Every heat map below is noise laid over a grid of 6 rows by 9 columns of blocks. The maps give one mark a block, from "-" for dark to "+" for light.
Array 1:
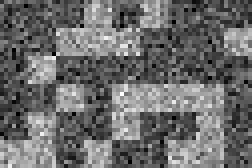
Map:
---+-+---
--+++---+
-+-------
--+-++++-
-+--+--+-
++-+--++-
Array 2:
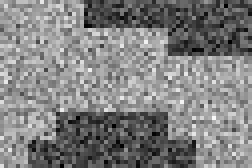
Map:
+++------
++++++---
+++++++++
+++++++++
++----+++
+------++
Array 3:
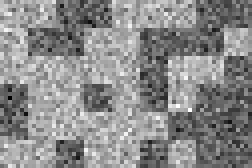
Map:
++--+++--
+--++---+
+++++-++-
-++-+-+--
-+++++---
++-++-+--
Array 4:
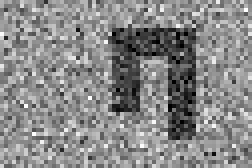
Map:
+++++++++
++++---++
++++-+-++
++++-+-++
++++++-++
+++++++++
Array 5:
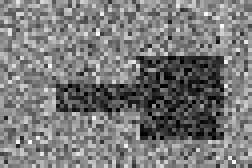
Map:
+++++++++
+++++++++
+++++---+
++------+
+++++---+
+++++++++
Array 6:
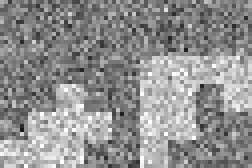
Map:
---------
---------
-----++++
--+--++-+
-+++-++--
+++--+---
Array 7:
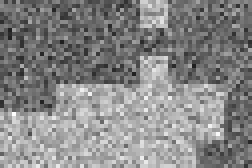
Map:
-----+---
---------
-----+---
--++++++-
++++++++-
+++++++--
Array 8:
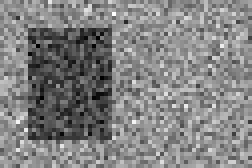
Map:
+++++++++
+---+++++
+---+++++
+---+++++
+---+++++
+++++++++
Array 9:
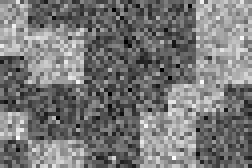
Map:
+------++
+++----++
-++----++
------++-
+----++--
-++--++--
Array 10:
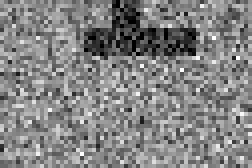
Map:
++++-++++
+++----++
+++++++++
+++++++++
+++++++++
+++++++++
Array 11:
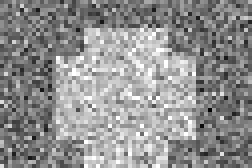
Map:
---------
---+++---
--+++++--
--+++++--
--+++++--
---+++---
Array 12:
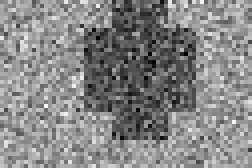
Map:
++++--+++
+++----++
+++----++
+++----++
++++--+++
+++++++++
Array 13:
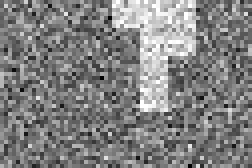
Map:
----+++--
-----++--
-----+---
-----+---
---------
---------
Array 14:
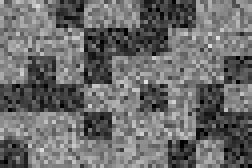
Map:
++-++--++
+++---+++
+-+-++++-
---++-+-+
+++-+++--
-+++++-+-
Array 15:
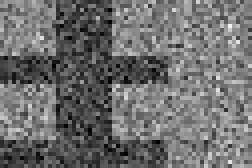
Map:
++--+++++
++--+++++
------+++
++--+++++
++--+++++
------+++
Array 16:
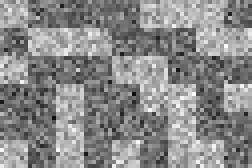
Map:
+----+++-
-+++---++
+---++---
--+--++-+
--+---+--
+-+-+-++-
